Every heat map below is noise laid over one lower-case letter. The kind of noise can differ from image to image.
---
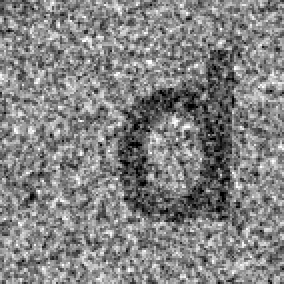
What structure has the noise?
blotchy
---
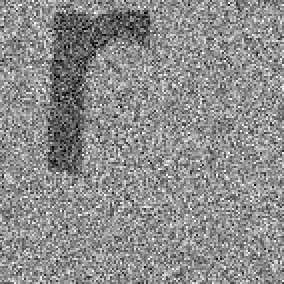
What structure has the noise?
independent entries
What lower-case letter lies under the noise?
r
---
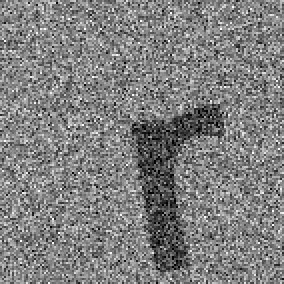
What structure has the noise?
independent entries
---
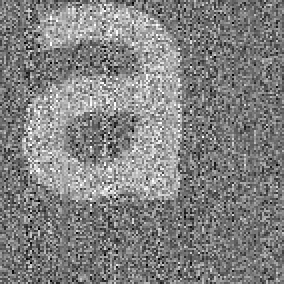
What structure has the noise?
columns of uneven size
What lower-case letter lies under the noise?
a
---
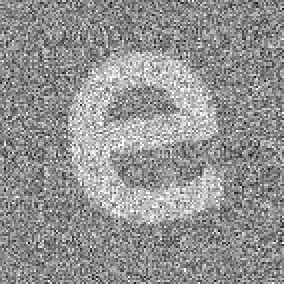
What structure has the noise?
low rank plus noise
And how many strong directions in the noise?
three or four
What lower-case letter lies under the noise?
e
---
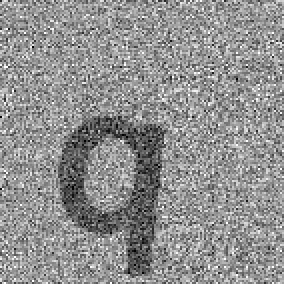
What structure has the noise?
low rank plus noise
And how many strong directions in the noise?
five to eight
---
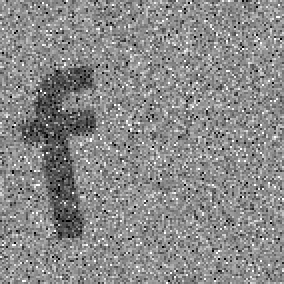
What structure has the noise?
heavy tails
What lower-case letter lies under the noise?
f
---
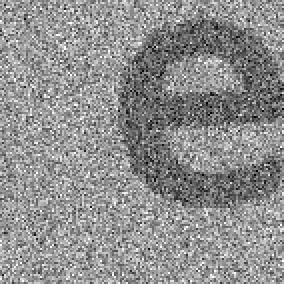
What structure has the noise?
independent entries
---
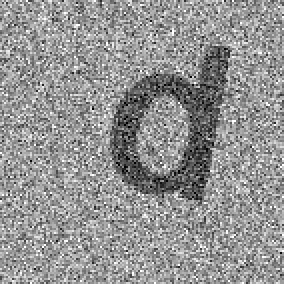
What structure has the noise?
independent entries
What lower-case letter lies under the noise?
d
